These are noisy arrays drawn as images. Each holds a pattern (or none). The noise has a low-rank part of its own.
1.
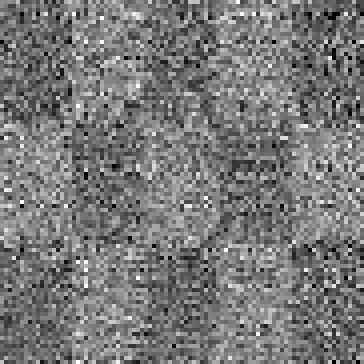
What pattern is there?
a checkerboard
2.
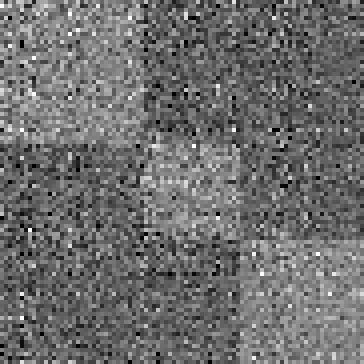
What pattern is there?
blocks along the diagonal
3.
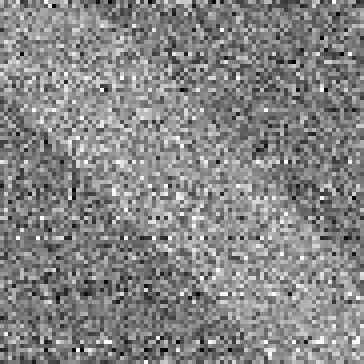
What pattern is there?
a diagonal band
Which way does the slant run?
top left to bottom right
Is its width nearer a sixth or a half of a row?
a half
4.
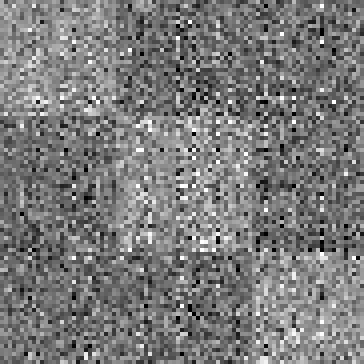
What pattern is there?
blocks along the diagonal
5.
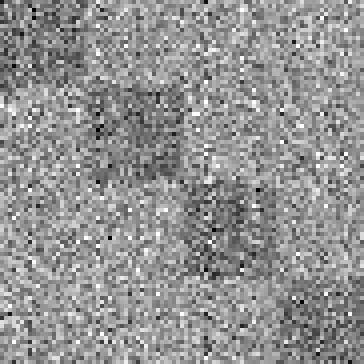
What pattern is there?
blocks along the diagonal
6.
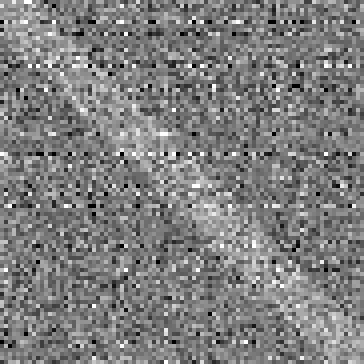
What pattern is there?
a diagonal band
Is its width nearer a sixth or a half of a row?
a sixth
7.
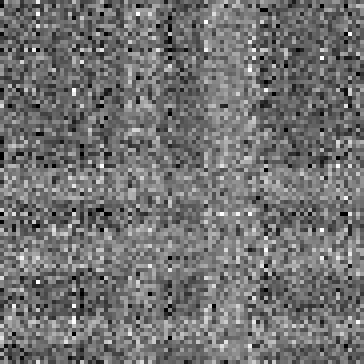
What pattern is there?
bands of rows crossing bands of columns
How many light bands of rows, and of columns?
3 and 2
